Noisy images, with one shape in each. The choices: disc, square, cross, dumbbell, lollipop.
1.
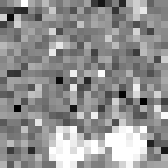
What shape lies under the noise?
dumbbell
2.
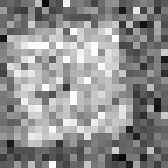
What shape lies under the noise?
square
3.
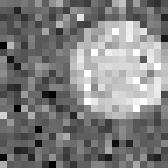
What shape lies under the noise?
disc
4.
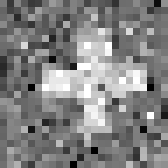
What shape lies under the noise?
cross
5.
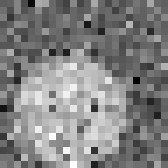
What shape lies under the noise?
disc
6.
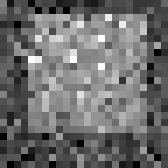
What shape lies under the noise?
square
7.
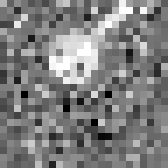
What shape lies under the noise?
lollipop
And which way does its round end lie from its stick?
down and left
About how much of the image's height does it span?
half
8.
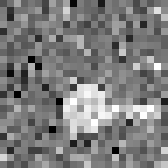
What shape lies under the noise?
lollipop
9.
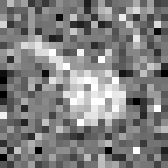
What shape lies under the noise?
lollipop
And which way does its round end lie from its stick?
down and right
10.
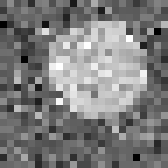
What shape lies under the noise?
disc
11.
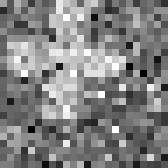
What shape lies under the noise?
cross
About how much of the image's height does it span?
two thirds
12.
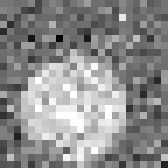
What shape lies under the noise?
disc
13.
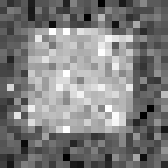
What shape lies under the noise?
square
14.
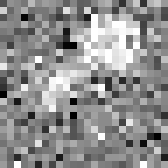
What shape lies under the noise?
lollipop
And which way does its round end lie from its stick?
up and right
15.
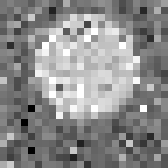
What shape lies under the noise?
disc
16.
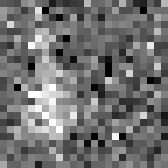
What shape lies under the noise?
lollipop
